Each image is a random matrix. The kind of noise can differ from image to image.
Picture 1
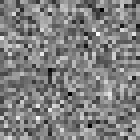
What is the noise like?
independent entries
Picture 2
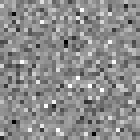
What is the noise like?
heavy tails
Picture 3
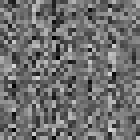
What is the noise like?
columns of uneven size
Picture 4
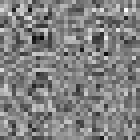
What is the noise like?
low rank plus noise
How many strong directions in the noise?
two
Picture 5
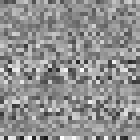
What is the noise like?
rows of uneven size
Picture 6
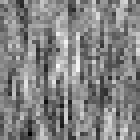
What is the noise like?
streaked along the columns
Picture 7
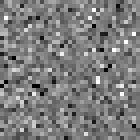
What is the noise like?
heavy tails
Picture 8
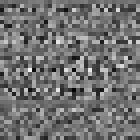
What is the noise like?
rows of uneven size
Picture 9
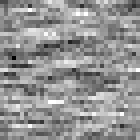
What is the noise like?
streaked along the rows
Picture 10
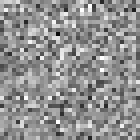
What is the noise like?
low rank plus noise
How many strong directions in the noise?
five to eight
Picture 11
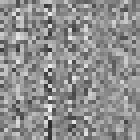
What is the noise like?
columns of uneven size
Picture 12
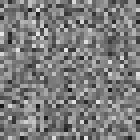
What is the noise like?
low rank plus noise
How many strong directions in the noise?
three or four
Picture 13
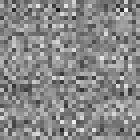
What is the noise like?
low rank plus noise
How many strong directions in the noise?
three or four
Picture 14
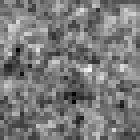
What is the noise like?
blotchy
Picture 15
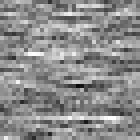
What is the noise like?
streaked along the rows
